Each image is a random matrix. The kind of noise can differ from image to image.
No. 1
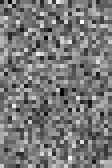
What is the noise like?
independent entries
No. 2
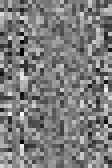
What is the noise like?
columns of uneven size
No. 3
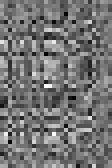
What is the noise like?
low rank plus noise
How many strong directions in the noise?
one
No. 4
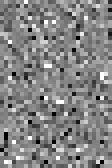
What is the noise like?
heavy tails
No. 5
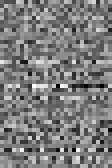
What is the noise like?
rows of uneven size
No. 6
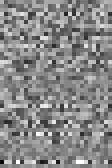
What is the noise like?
rows of uneven size
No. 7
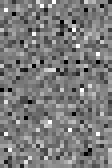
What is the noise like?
heavy tails
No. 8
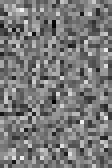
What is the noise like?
low rank plus noise
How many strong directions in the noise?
five to eight
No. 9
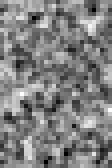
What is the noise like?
blotchy
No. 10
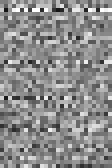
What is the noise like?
rows of uneven size
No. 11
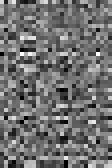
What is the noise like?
low rank plus noise
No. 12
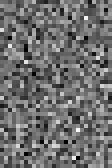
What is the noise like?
independent entries
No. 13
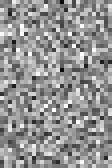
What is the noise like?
independent entries
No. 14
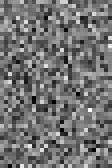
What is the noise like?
independent entries
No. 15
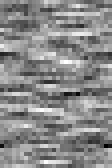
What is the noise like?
streaked along the rows
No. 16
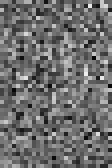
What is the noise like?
low rank plus noise
